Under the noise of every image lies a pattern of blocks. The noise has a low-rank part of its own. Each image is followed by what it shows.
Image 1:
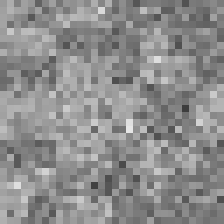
top and bottom mirror each other
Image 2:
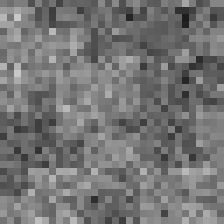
no symmetry
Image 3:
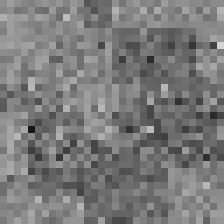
mirrored about the diagonal from the top left
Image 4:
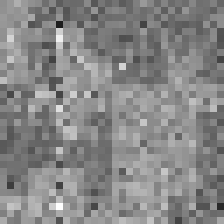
no symmetry
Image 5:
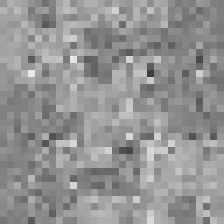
the same after a half turn
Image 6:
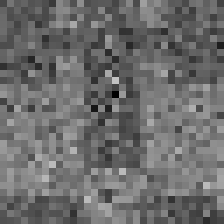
left and right mirror each other
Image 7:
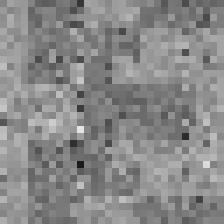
top and bottom mirror each other
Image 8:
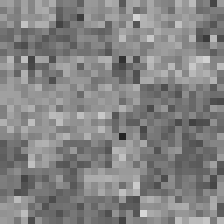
no symmetry
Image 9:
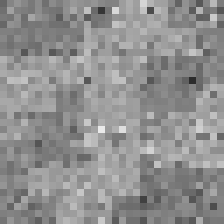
the same after a half turn
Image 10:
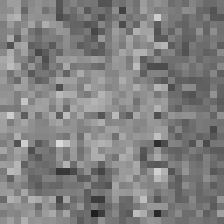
top and bottom mirror each other
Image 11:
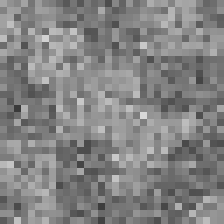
mirrored about the diagonal from the top left
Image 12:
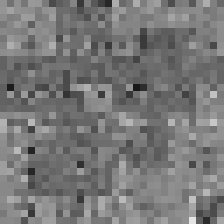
mirrored about the diagonal from the top left
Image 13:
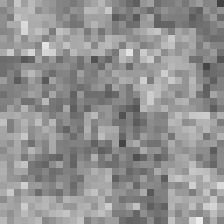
mirrored about the diagonal from the bottom left
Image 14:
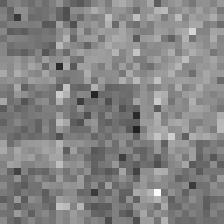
mirrored about the diagonal from the bottom left
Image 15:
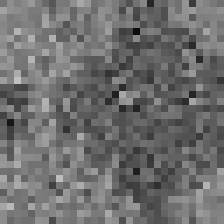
top and bottom mirror each other
